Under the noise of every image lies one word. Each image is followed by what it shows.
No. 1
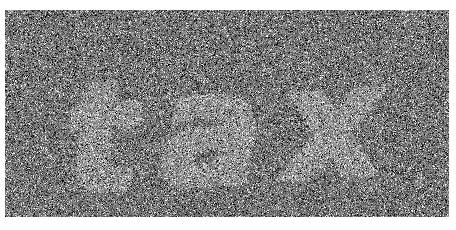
tax
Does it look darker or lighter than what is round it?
lighter
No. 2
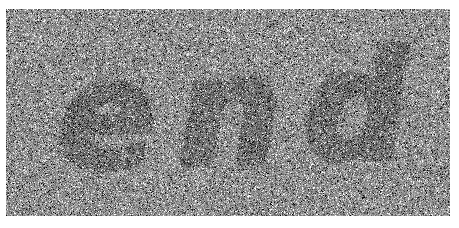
end
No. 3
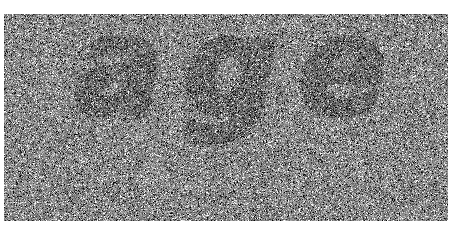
age
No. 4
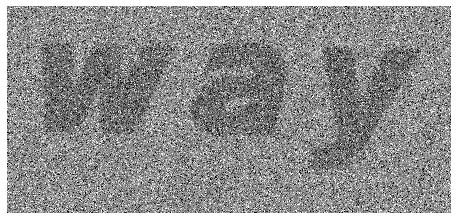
way
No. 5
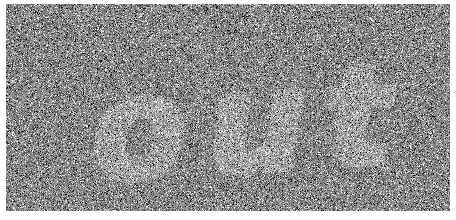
out
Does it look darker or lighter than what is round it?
lighter
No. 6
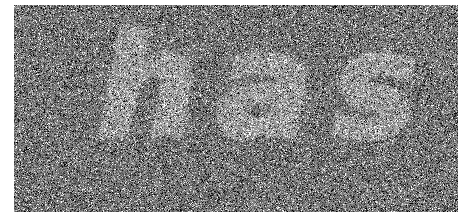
has
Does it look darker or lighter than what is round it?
lighter
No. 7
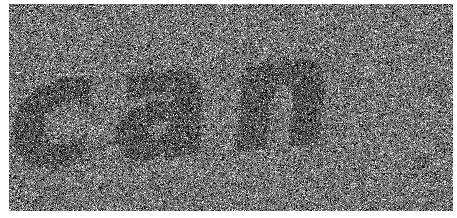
can
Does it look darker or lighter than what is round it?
darker
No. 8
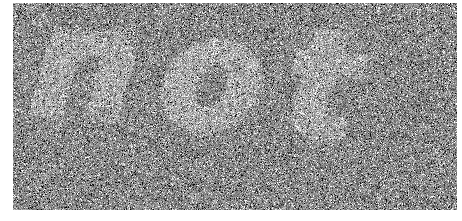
not
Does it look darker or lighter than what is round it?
lighter
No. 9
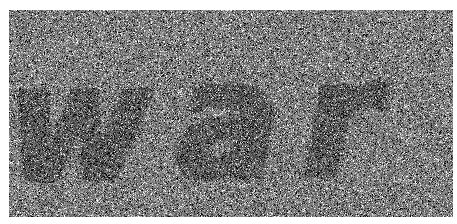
war
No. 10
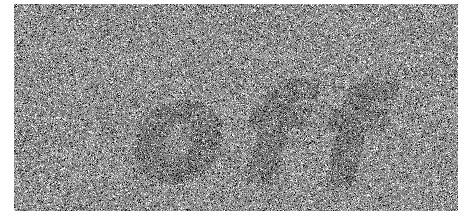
off
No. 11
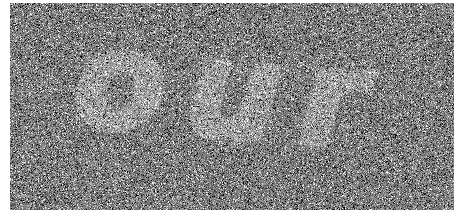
our
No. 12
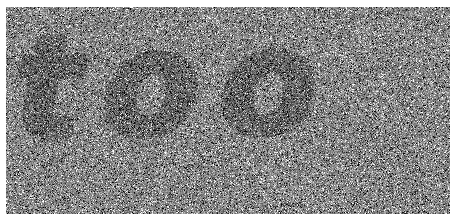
too
